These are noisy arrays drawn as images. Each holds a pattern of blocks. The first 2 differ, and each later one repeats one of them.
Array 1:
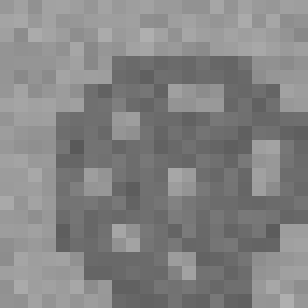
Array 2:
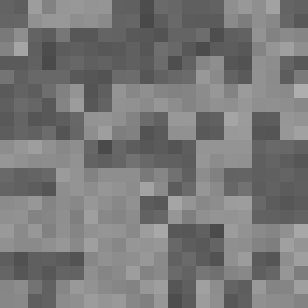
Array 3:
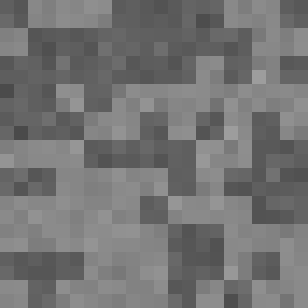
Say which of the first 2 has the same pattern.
2
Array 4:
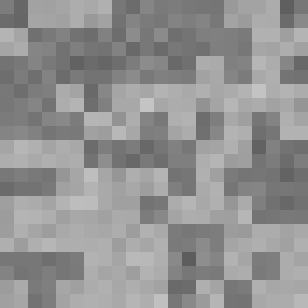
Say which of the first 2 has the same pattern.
2
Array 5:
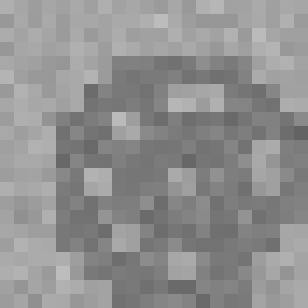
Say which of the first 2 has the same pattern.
1
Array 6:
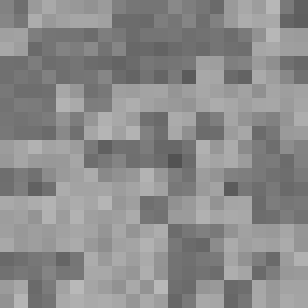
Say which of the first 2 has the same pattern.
2
